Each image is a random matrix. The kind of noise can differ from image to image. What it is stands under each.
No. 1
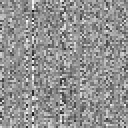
columns of uneven size
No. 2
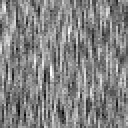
streaked along the columns
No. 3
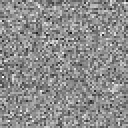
independent entries
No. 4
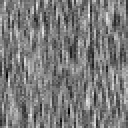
streaked along the columns
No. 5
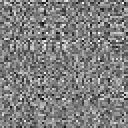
low rank plus noise
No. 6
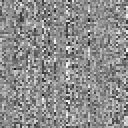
columns of uneven size
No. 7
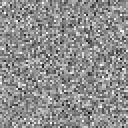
independent entries
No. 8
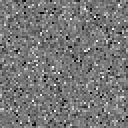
heavy tails
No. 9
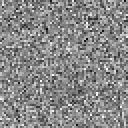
independent entries
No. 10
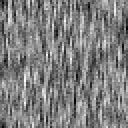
streaked along the columns
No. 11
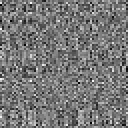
low rank plus noise
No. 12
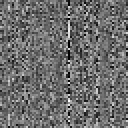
columns of uneven size
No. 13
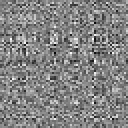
low rank plus noise
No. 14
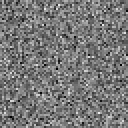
independent entries
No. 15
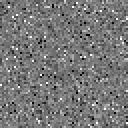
heavy tails
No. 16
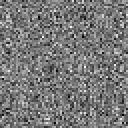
low rank plus noise
